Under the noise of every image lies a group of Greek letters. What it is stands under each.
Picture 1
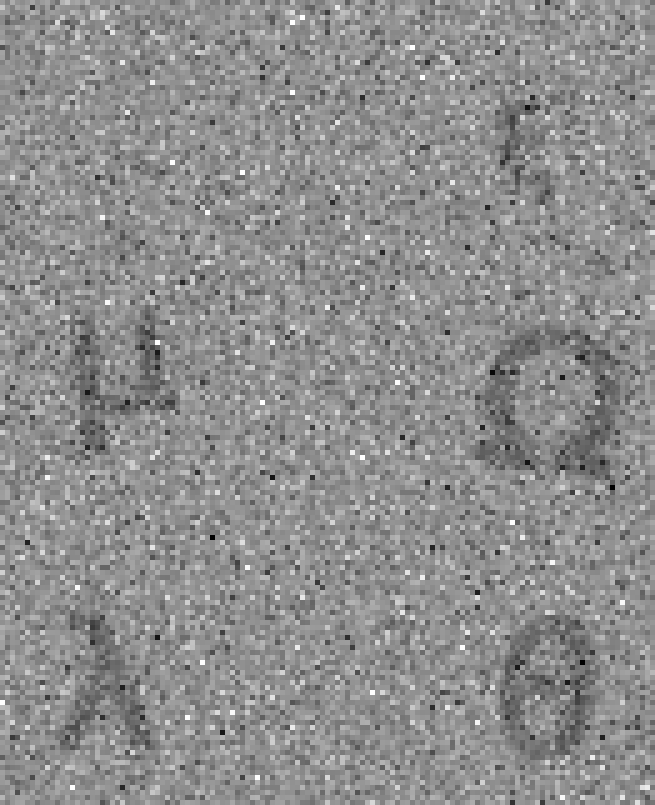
top right: xi; middle left: mu; middle right: omega; bottom left: lambda; bottom right: theta
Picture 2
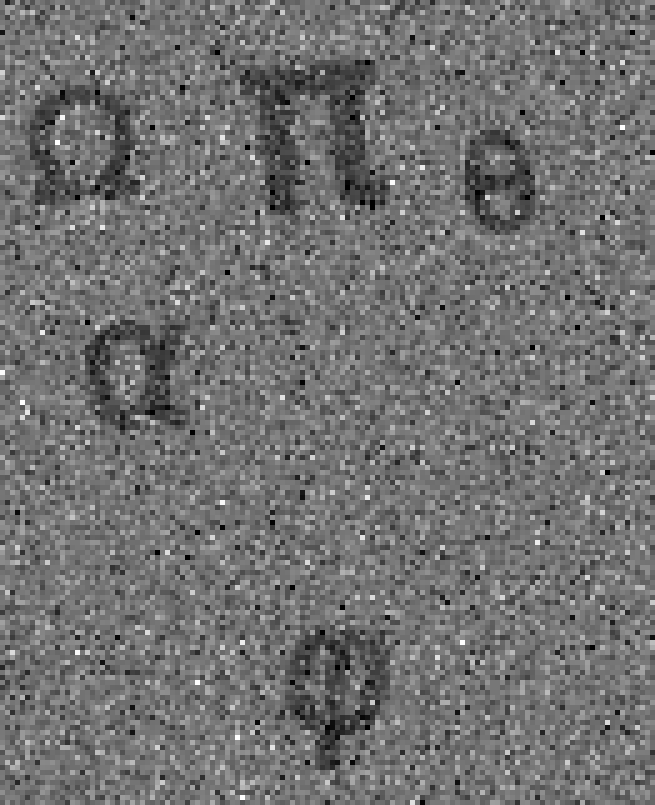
top left: omega; top middle: pi; top right: theta; middle left: alpha; bottom middle: phi
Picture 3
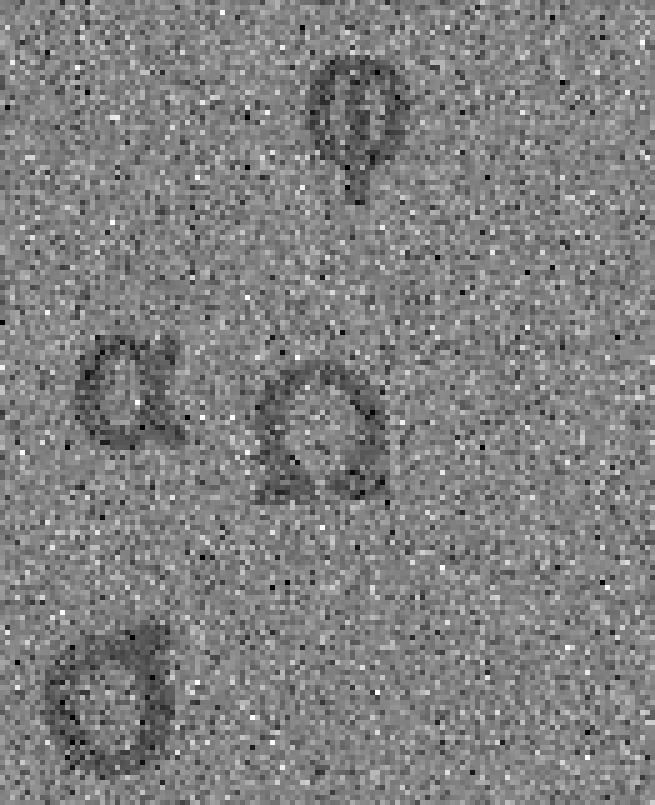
top middle: phi; middle left: alpha; centre: omega; bottom left: sigma
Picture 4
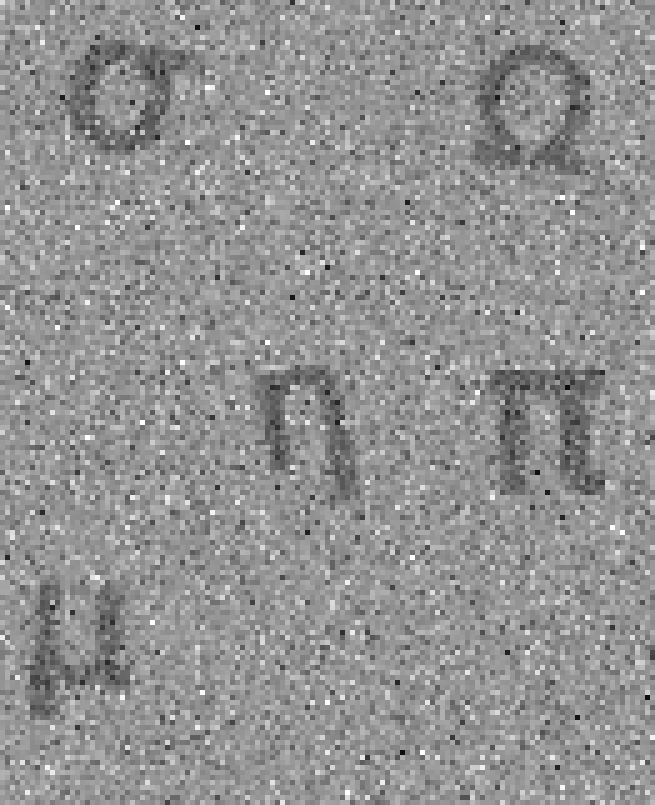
top left: sigma; top right: omega; centre: eta; middle right: pi; bottom left: mu
